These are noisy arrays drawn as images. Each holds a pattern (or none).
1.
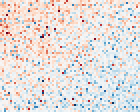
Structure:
a smooth slope
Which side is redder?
top left
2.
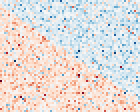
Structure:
a sharp edge
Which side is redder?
bottom left
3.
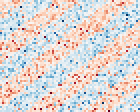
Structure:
diagonal stripes
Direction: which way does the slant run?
bottom left to top right
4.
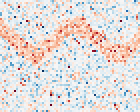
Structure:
a wavy band
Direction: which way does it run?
left to right
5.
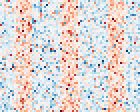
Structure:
vertical stripes
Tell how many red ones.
3
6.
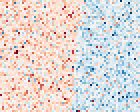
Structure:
a sharp edge
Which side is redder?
left
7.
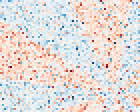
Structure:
spokes from one point
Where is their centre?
bottom right
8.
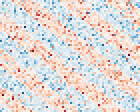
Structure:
diagonal stripes
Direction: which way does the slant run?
top left to bottom right
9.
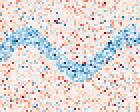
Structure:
a wavy band
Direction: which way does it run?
left to right
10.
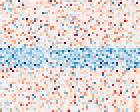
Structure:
one horizontal stripe
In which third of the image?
middle
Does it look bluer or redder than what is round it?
bluer
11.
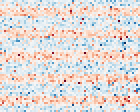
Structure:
horizontal stripes
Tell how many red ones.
5
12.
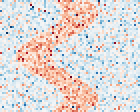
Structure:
a wavy band
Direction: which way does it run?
top to bottom
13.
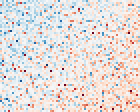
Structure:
a smooth slope
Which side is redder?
bottom right
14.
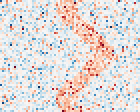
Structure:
a wavy band
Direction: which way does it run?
top to bottom
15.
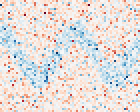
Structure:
a wavy band
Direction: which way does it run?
left to right
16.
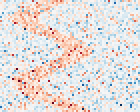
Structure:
a wavy band
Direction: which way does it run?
top to bottom
